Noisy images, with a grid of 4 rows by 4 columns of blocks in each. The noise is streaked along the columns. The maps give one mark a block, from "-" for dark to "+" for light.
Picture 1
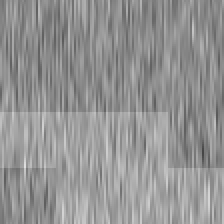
- - - -
- - - -
+ + + -
- + + +
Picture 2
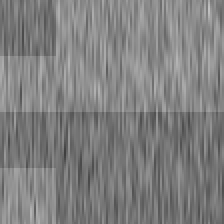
- + + +
+ + + +
- - - -
+ - - -
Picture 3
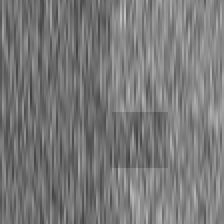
- - + +
- - + +
- - - +
- - + +
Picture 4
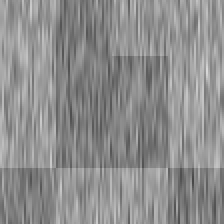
+ - + +
+ - - +
+ - - +
- + + -
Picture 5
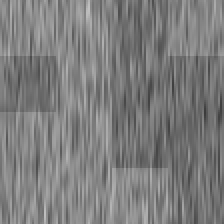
+ + - +
- + - -
+ + - -
+ + + -
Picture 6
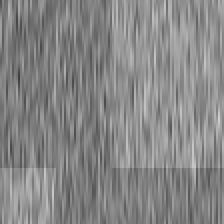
- - + +
- - + +
- - + +
+ - - -
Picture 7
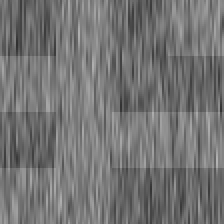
- + - +
+ + - -
- + + +
+ + - -
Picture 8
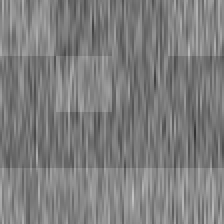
+ - - +
- + - -
- - - -
+ + + +
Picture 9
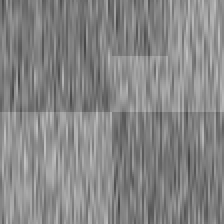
- - - +
- - + +
+ + - -
+ + - -
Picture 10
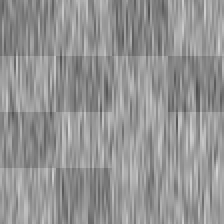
- + - +
+ - + -
- + + +
+ - + +
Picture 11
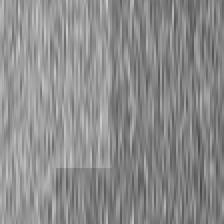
+ + - -
+ + - -
+ + - -
+ - - -
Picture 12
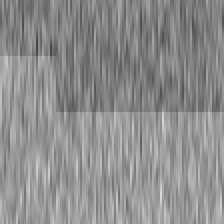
- - - -
+ - - -
+ + + +
+ + + +
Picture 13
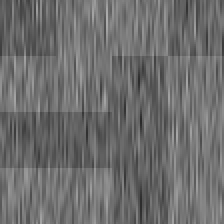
- + + -
+ + - +
- - - +
+ + - +
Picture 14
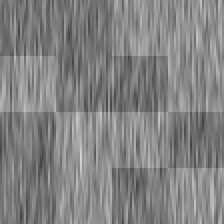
- - + +
+ - - +
- + + -
- + - +
